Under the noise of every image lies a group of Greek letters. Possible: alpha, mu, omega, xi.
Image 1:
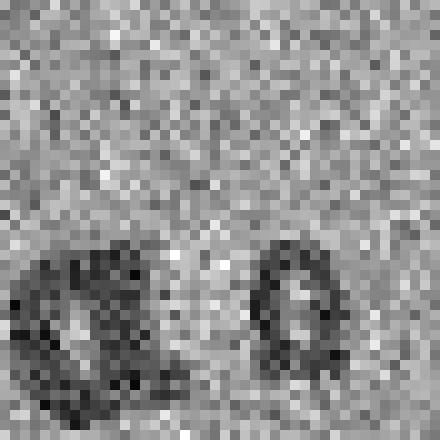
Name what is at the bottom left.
alpha
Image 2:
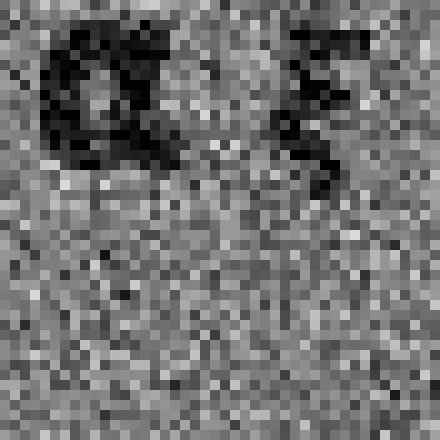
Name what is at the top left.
alpha
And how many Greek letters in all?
2
